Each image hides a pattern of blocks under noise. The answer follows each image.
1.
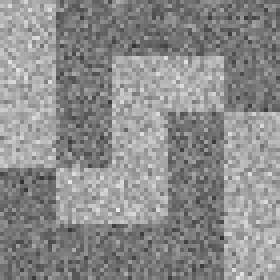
the same after a half turn
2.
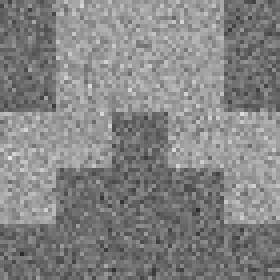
left and right mirror each other
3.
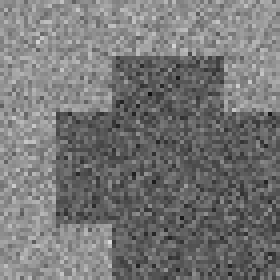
mirrored about the diagonal from the top left
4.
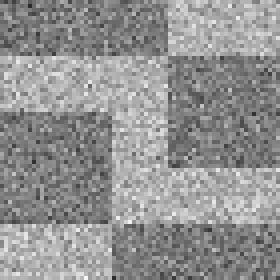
the same after a half turn
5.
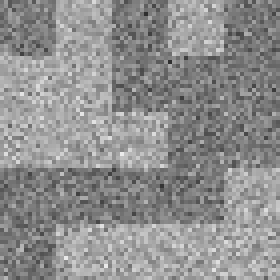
no symmetry
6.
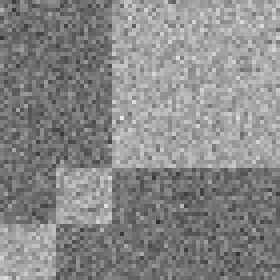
mirrored about the diagonal from the bottom left
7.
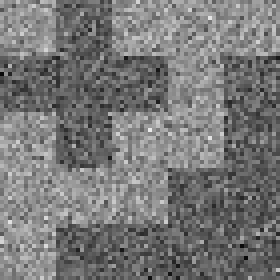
mirrored about the diagonal from the top left
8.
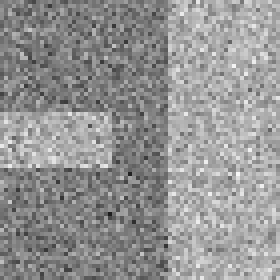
top and bottom mirror each other
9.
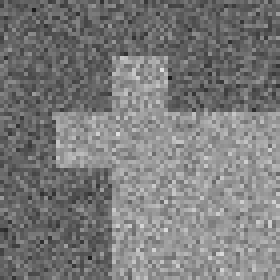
mirrored about the diagonal from the top left
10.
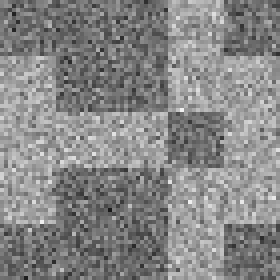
top and bottom mirror each other
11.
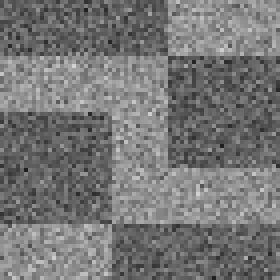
the same after a half turn
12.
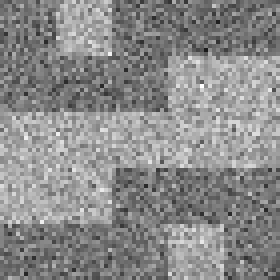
the same after a half turn
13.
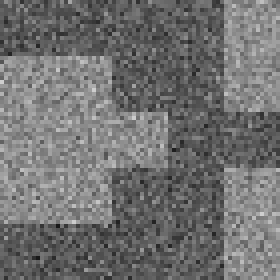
top and bottom mirror each other
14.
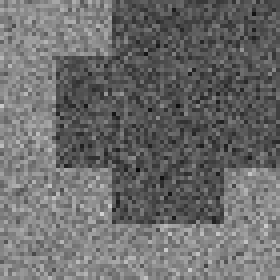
mirrored about the diagonal from the bottom left
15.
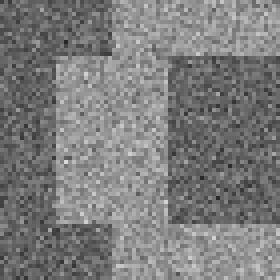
top and bottom mirror each other
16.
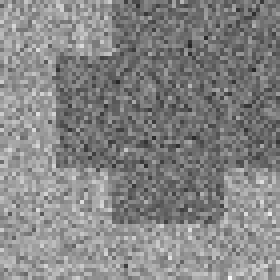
mirrored about the diagonal from the bottom left
